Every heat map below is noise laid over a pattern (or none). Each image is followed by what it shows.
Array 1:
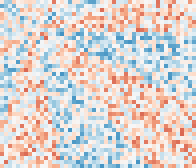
spokes from one point
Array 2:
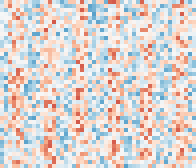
vertical stripes
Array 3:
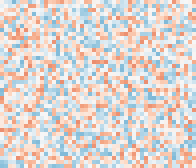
only noise
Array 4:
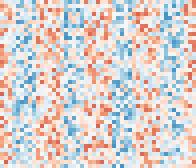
vertical stripes
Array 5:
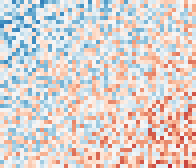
a smooth slope
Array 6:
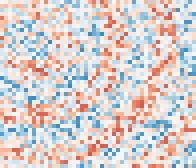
rings round one point
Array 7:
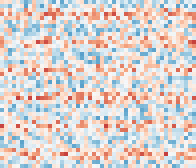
horizontal stripes
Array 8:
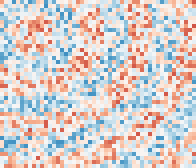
rings round one point
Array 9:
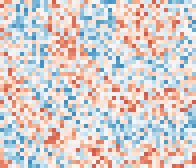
rings round one point
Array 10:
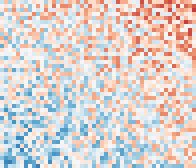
a smooth slope
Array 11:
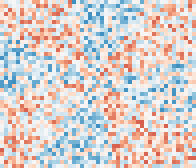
spokes from one point
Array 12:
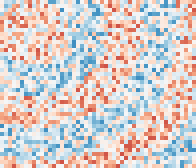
rings round one point
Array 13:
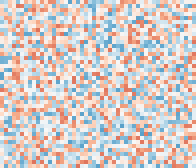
only noise
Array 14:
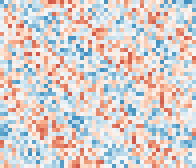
diagonal stripes
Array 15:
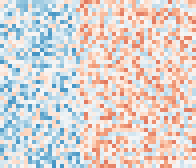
a sharp edge
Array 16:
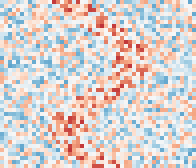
a wavy band
